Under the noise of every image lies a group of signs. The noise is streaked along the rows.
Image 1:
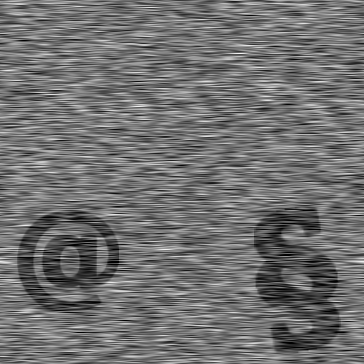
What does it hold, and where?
bottom left: dark at sign; bottom right: dark section sign
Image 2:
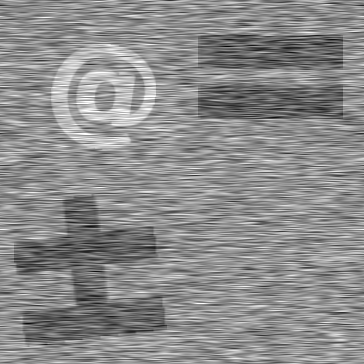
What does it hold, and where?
top left: light at sign; top right: dark equals sign; bottom left: dark plus-minus sign
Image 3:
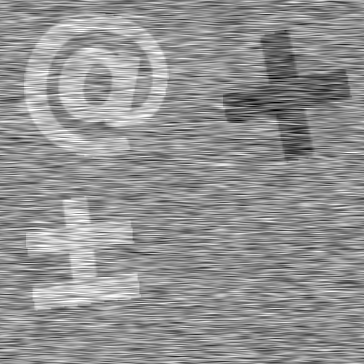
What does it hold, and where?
top left: light at sign; top right: dark plus sign; bottom left: light plus-minus sign
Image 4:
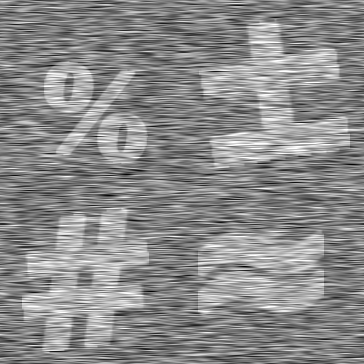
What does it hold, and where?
top left: light percent sign; top right: light plus-minus sign; bottom left: light hash sign; bottom right: light approximately sign
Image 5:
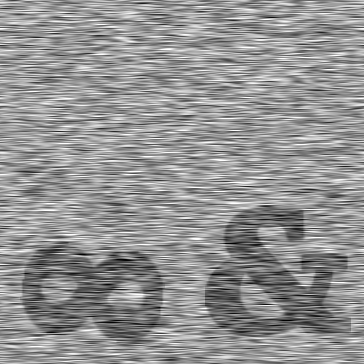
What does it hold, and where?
bottom left: dark infinity sign; bottom right: dark ampersand
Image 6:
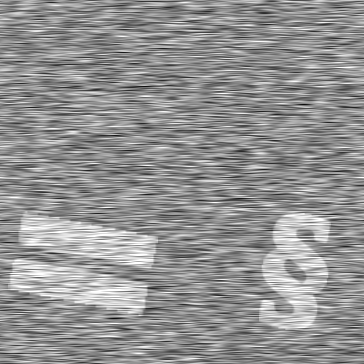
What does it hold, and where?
bottom left: light equals sign; bottom right: light section sign
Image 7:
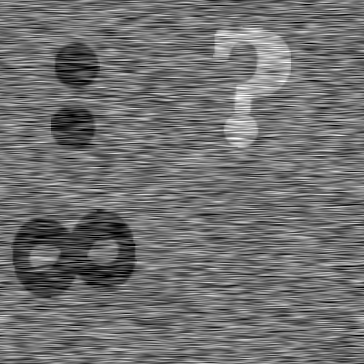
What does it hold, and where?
top left: dark colon; top right: light question mark; bottom left: dark infinity sign
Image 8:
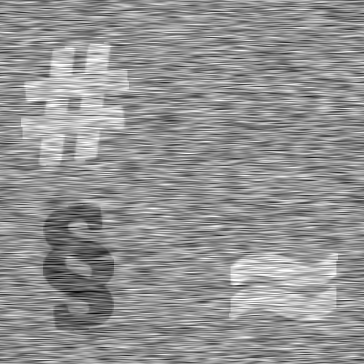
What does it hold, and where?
top left: light hash sign; bottom left: dark section sign; bottom right: light approximately sign
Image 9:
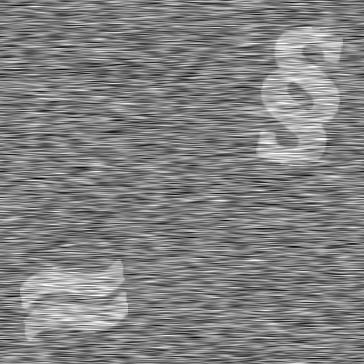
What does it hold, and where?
top right: light section sign; bottom left: light approximately sign
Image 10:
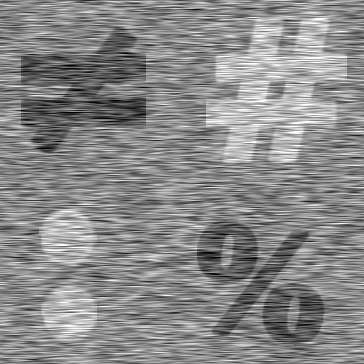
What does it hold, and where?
top left: dark not-equal sign; top right: light hash sign; bottom left: light colon; bottom right: dark percent sign
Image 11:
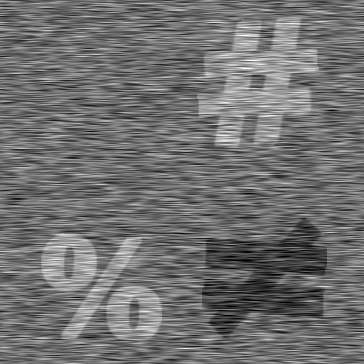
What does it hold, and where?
top right: light hash sign; bottom left: light percent sign; bottom right: dark not-equal sign
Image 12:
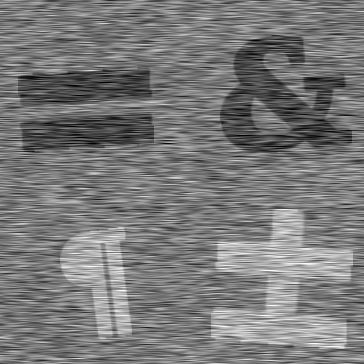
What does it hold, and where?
top left: dark equals sign; top right: dark ampersand; bottom left: light pilcrow; bottom right: light plus-minus sign
